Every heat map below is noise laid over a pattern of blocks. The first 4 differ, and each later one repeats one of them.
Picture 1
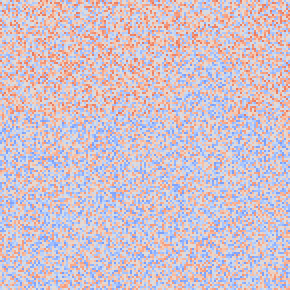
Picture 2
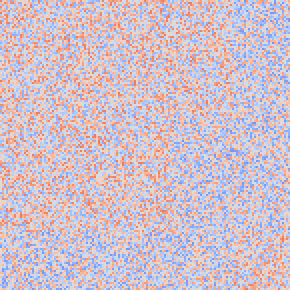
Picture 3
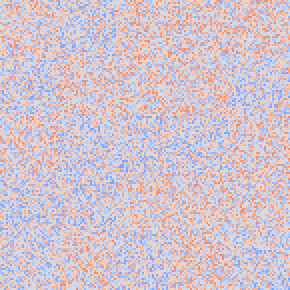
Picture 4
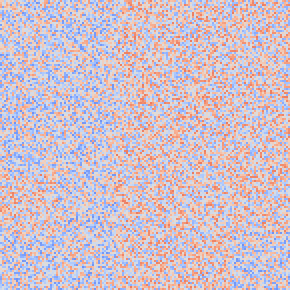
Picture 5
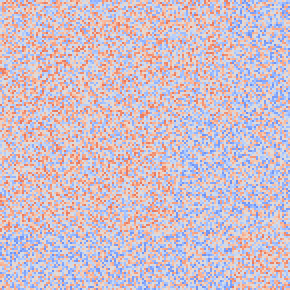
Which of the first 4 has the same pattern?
2
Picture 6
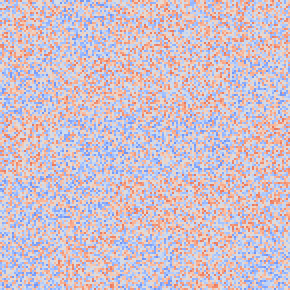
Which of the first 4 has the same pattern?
3
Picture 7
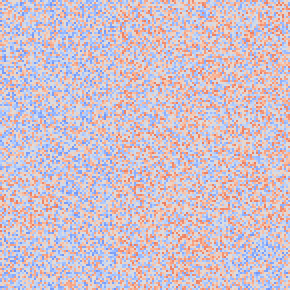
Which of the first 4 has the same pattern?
4
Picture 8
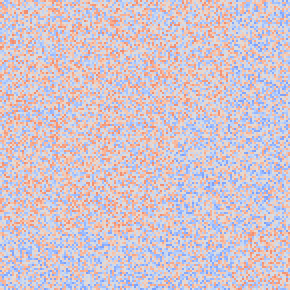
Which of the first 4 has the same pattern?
2
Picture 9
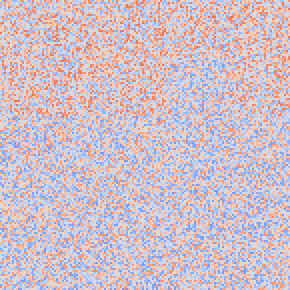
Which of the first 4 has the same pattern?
1
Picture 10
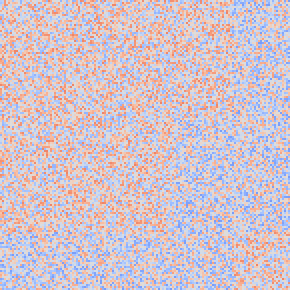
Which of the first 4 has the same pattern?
2
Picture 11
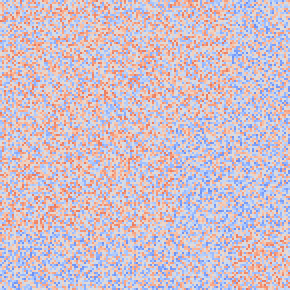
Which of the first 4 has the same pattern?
2
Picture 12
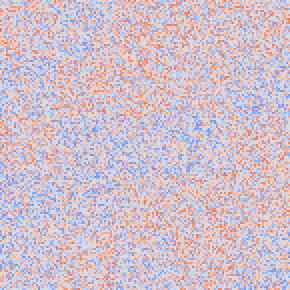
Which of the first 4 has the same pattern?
3
